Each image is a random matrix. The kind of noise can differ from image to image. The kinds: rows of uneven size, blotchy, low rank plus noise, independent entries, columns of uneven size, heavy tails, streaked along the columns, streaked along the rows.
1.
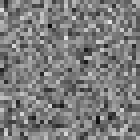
independent entries
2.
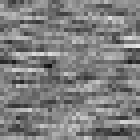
streaked along the rows
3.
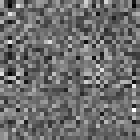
low rank plus noise
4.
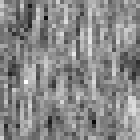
streaked along the columns
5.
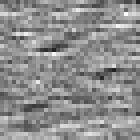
streaked along the rows
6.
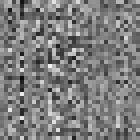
columns of uneven size
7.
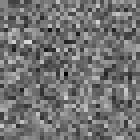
low rank plus noise
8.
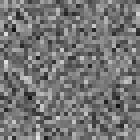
independent entries
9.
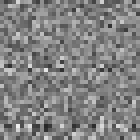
low rank plus noise
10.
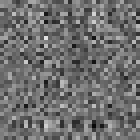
low rank plus noise
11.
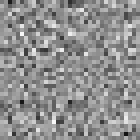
low rank plus noise
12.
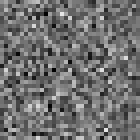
low rank plus noise
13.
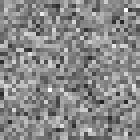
independent entries
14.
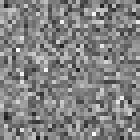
independent entries
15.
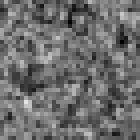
blotchy
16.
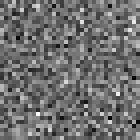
independent entries
